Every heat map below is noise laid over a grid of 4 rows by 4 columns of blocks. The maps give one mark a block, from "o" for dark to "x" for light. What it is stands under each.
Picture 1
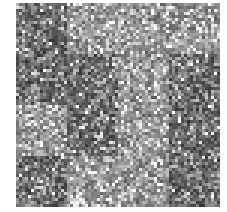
o x x x
o o x o
x o x o
o x x o
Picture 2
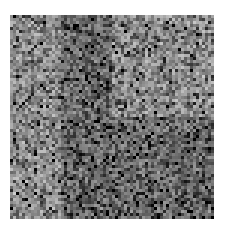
x o x x
x o x x
x o o o
x o o o
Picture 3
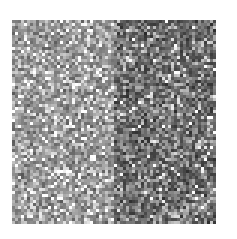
x x o o
x x o o
x x o o
x x o o
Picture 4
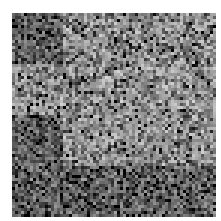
o x x x
x x x x
o x x x
o o o o
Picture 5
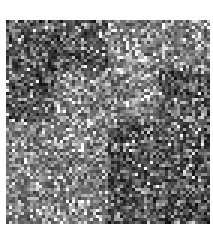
o o x x
o x x o
x x o o
x x o o
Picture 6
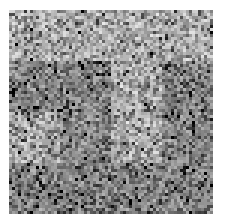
x x x x
o o x o
x o x o
o o o o
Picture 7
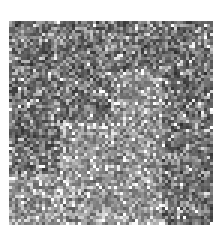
o o o o
o o x o
o x x o
x x x o
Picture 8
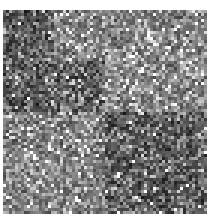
o x x x
o o x x
x x o o
x x o o
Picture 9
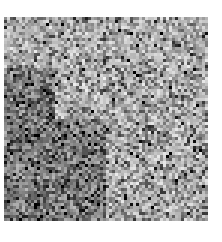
x x x x
o x x x
o o x x
o o x x
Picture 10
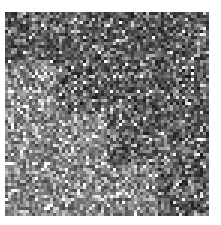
o o o o
x o o o
x x o o
x x x o
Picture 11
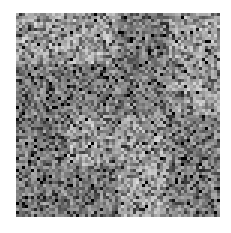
x x o x
o o o x
o x x o
o o x o
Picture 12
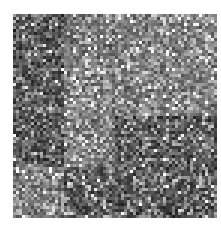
o x x x
o x x x
o x o o
x o o o
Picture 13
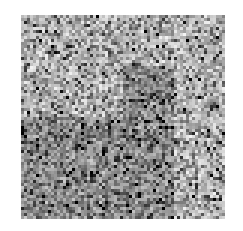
x x x x
x x o x
o o o x
o o o x
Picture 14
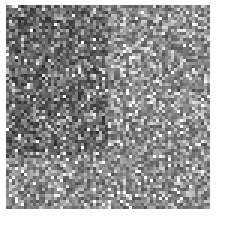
o o x x
o o x x
o o x x
x x x x
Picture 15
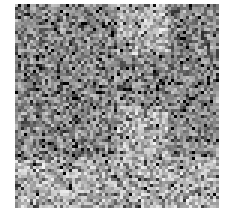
o o x o
o o o o
o o x o
x x x x
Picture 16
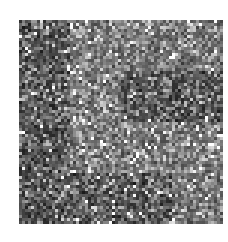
o x x x
o x o o
o x x x
o o o x
